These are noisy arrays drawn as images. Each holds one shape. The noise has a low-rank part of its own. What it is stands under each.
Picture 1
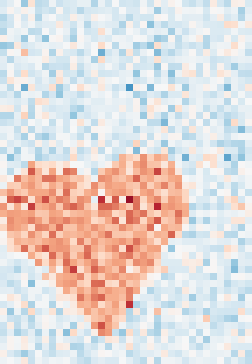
heart
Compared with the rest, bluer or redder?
redder
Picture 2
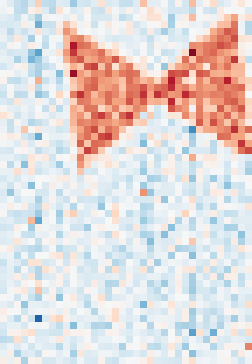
bow tie
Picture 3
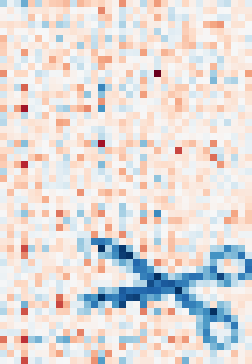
pair of scissors
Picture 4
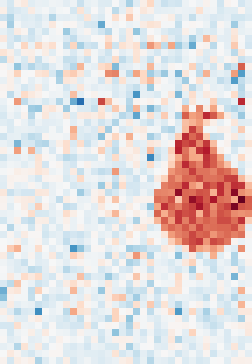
pear
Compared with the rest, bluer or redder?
redder
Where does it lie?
middle right
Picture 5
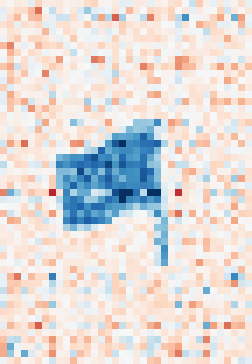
flag
